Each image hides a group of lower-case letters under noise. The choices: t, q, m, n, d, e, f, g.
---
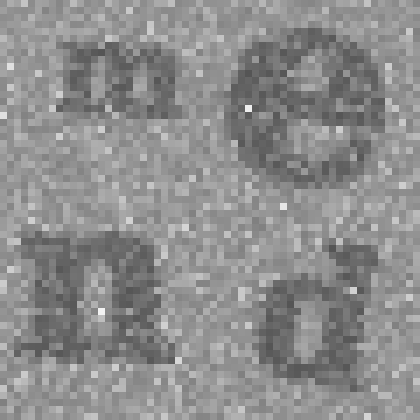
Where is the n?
bottom left
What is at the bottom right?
d
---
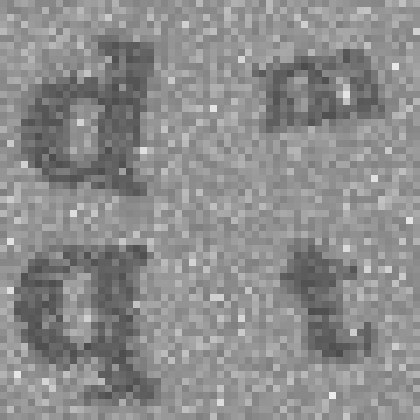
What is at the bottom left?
q
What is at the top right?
m
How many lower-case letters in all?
4
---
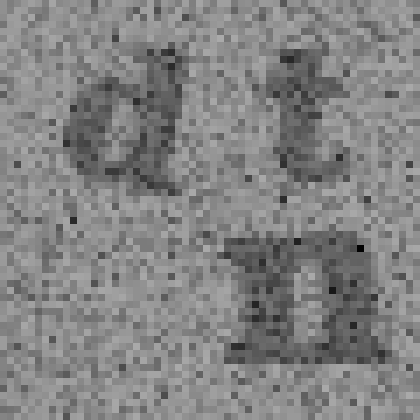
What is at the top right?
t
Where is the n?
bottom right
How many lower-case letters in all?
3
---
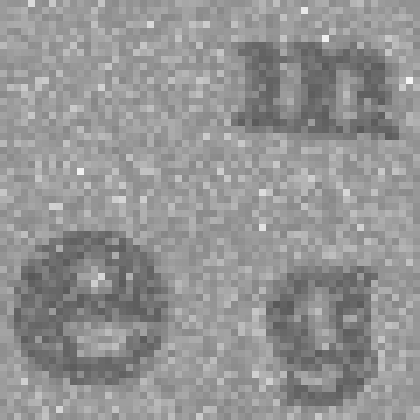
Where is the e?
bottom left
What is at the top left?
nothing
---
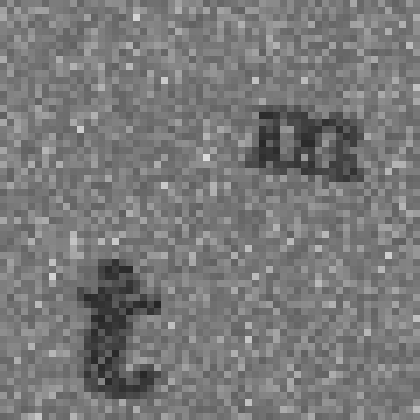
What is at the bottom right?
nothing
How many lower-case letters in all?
2
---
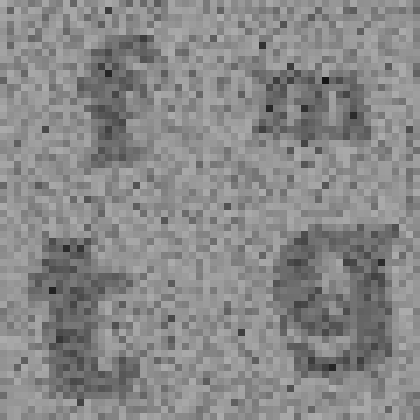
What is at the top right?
m
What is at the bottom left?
t
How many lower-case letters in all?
4
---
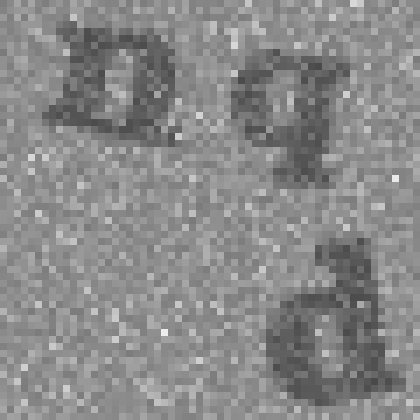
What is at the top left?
n
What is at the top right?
q
